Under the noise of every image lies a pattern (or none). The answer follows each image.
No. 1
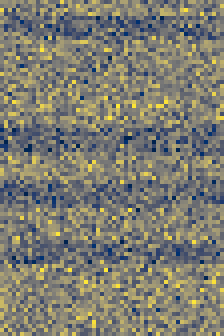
bands of rows
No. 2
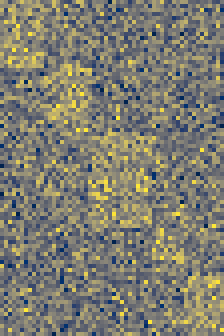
blocks along the diagonal
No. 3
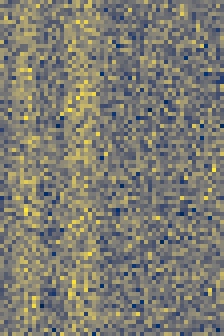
bands of columns
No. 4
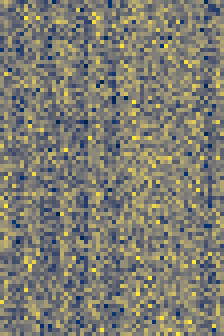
bands of columns
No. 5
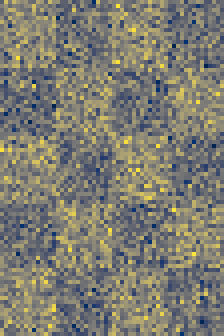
a checkerboard
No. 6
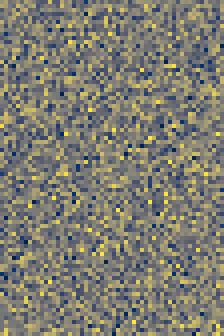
only noise
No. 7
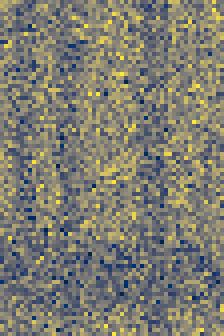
bands of rows crossing bands of columns
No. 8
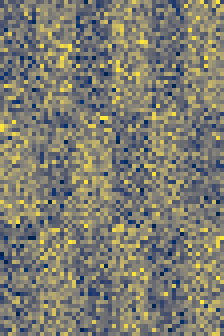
a checkerboard
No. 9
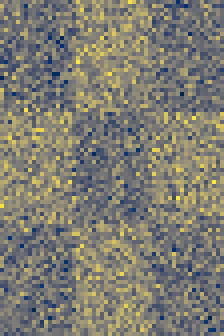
a checkerboard
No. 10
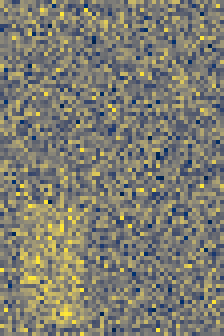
one block
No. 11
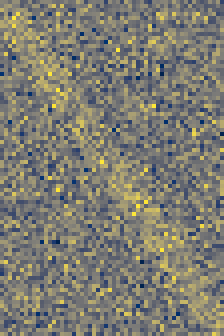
a diagonal band
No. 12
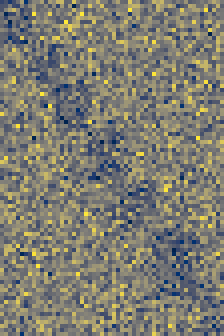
blocks along the diagonal
